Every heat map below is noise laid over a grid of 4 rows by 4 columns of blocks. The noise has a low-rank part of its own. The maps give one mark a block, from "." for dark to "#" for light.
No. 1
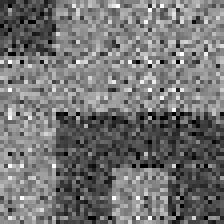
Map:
. # # #
# # # #
# . . .
# . # .
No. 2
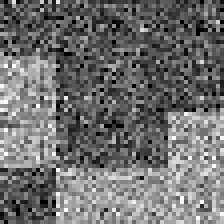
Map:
. . . .
# . . .
# . . #
. # # #
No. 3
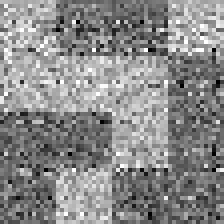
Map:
# . . #
# # # .
. . # .
. # . .
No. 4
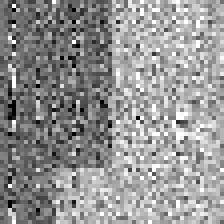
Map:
. . # #
. . # #
. . # #
. # # #
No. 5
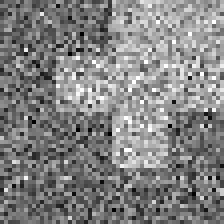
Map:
. . # #
. # # #
. . # .
. . . .
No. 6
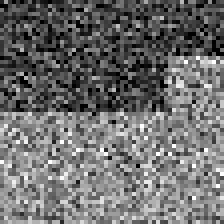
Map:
. . . .
. . . #
# # # #
# # # #
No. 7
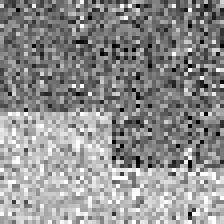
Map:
. . . .
. . . .
# # . .
# # # #
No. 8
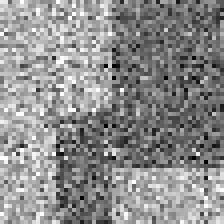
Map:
# # . .
# # . .
# . . .
# . # #
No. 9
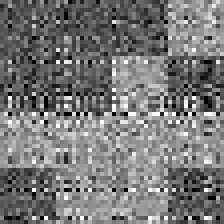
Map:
. . . #
. . # .
# # # #
. # # .
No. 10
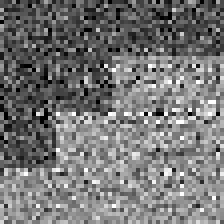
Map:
. . . .
. . # #
. # # #
# # # #
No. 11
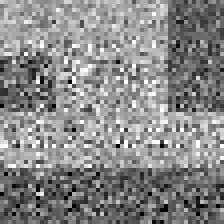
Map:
# # # .
. # # .
# # # #
. . . .
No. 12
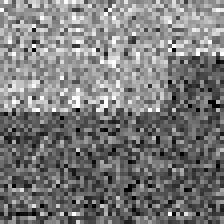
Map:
# # # #
# # # .
. . . .
. . . .
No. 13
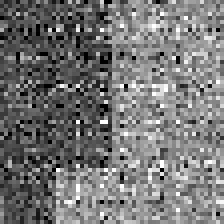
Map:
. . # #
. . # #
. . # #
. # # #
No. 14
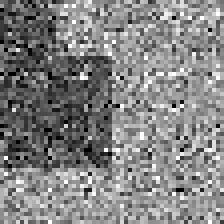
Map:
. # # #
. . # #
. . # #
# # # #
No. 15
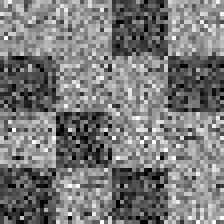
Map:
# # . #
. # # .
# . # #
. # . #
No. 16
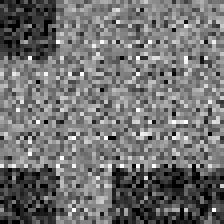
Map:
. # # #
# # # #
# # # #
. # . .
